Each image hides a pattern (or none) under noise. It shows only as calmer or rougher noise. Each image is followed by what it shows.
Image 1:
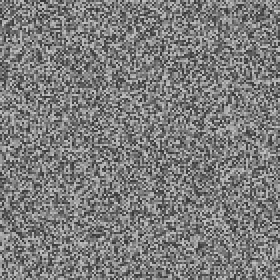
only noise
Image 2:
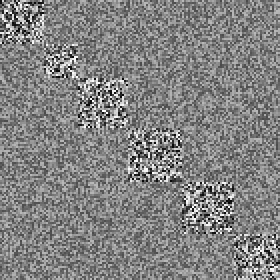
blocks along the diagonal
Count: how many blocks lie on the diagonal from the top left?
6
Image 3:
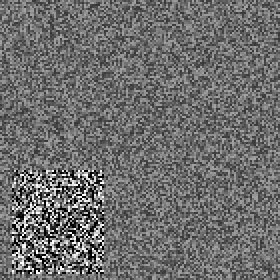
one block
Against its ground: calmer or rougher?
rougher
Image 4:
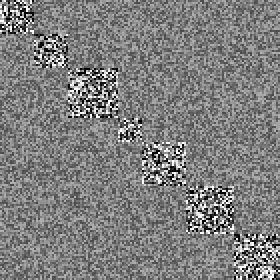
blocks along the diagonal
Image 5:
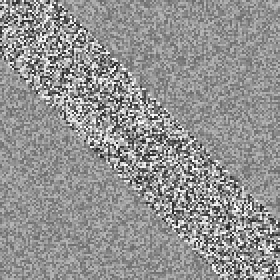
a diagonal band
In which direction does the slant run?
top left to bottom right
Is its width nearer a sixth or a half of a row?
a half
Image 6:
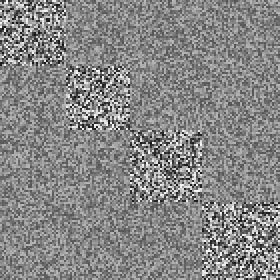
blocks along the diagonal
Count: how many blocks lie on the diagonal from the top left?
4
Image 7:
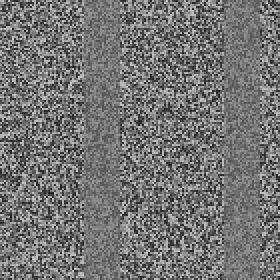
bands of columns
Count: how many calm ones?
2
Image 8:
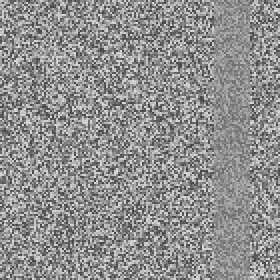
one band of columns
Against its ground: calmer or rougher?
calmer
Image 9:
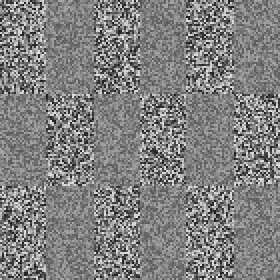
a checkerboard
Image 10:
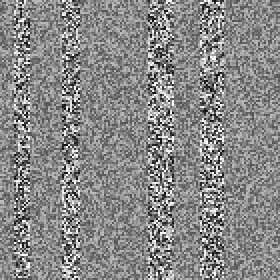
bands of columns
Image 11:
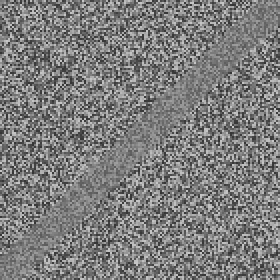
a diagonal band
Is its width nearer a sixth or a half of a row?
a sixth
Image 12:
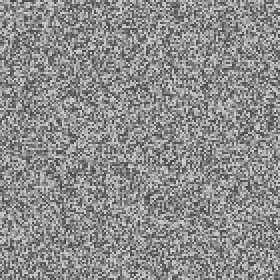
only noise
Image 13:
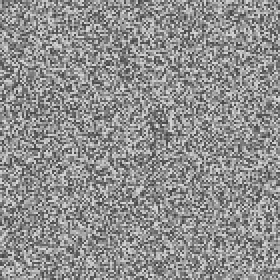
only noise
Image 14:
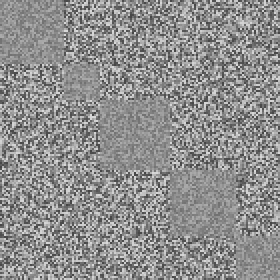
blocks along the diagonal
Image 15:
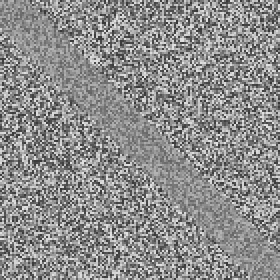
a diagonal band
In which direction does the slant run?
top left to bottom right
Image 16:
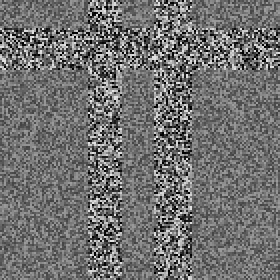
bands of rows crossing bands of columns
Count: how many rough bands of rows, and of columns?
1 and 2
